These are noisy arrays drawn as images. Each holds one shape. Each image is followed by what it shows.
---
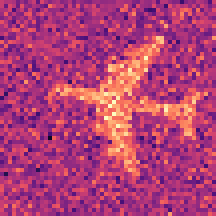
airplane
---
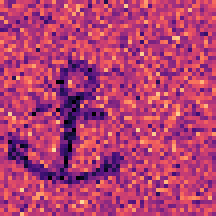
anchor
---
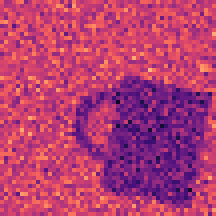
cup
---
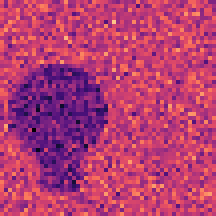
light bulb
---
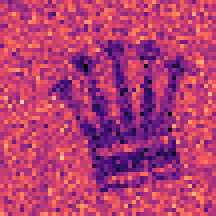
chess queen
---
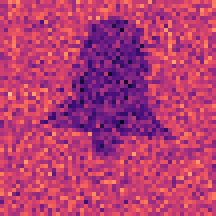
bell
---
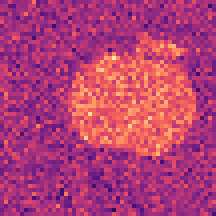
apple
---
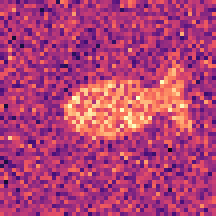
fish
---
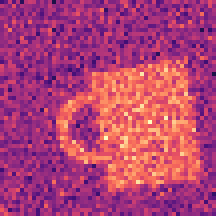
cup
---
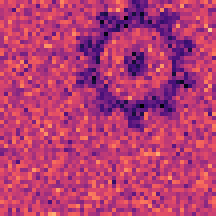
gear
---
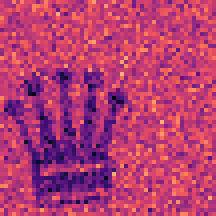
chess queen
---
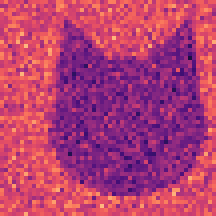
cat's head
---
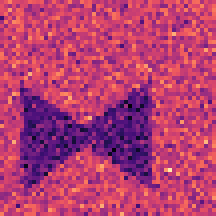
bow tie
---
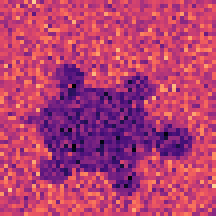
turtle
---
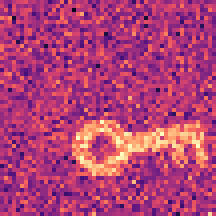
key
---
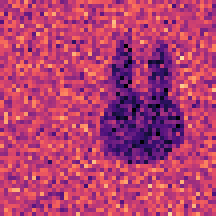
rabbit's head
